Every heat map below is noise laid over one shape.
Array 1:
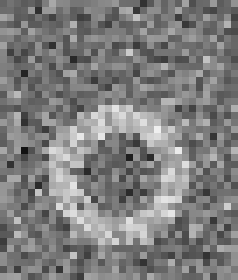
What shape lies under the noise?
ring
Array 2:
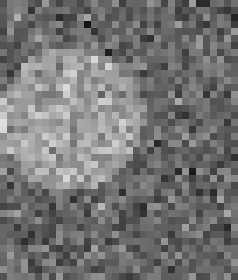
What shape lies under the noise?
disc
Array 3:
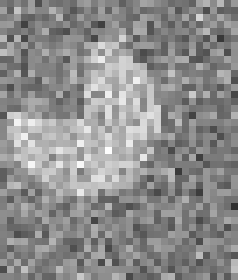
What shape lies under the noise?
disc with a wedge cut out
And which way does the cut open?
up and left
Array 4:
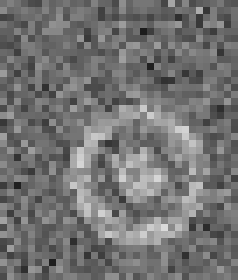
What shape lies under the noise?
bullseye
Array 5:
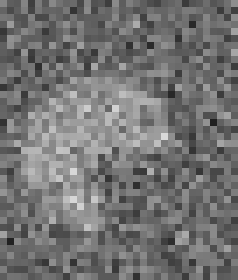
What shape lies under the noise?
disc with a wedge cut out
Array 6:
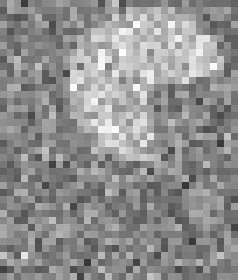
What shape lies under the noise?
disc with a wedge cut out
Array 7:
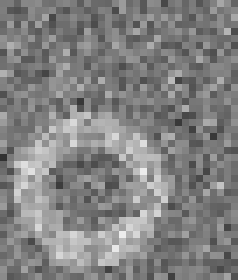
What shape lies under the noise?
ring
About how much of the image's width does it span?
two thirds
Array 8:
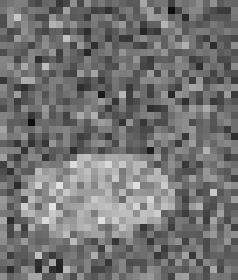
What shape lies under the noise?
ellipse
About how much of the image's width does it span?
two thirds
